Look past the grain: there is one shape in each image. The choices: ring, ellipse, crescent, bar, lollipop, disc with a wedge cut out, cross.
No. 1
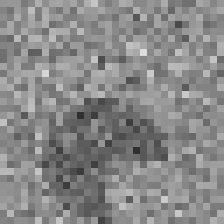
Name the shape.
disc with a wedge cut out
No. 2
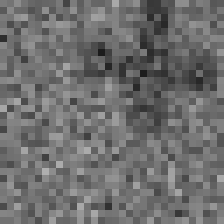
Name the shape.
cross
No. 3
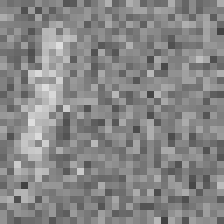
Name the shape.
bar
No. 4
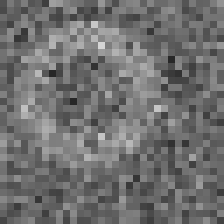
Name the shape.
ring
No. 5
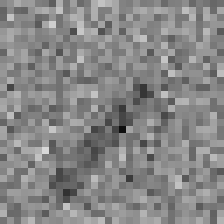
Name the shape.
bar
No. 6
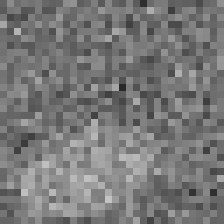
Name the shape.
ellipse
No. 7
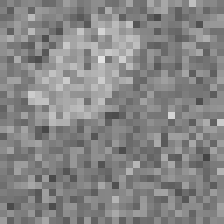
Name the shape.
ellipse
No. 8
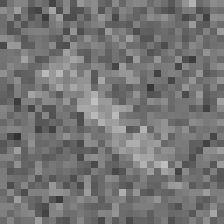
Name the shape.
bar
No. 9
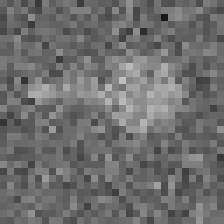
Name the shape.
lollipop
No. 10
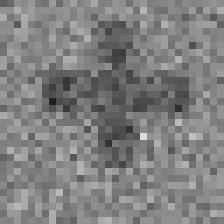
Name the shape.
cross
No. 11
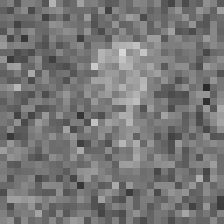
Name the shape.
lollipop
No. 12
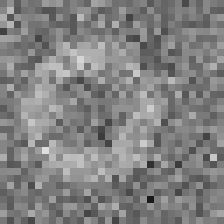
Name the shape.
ring
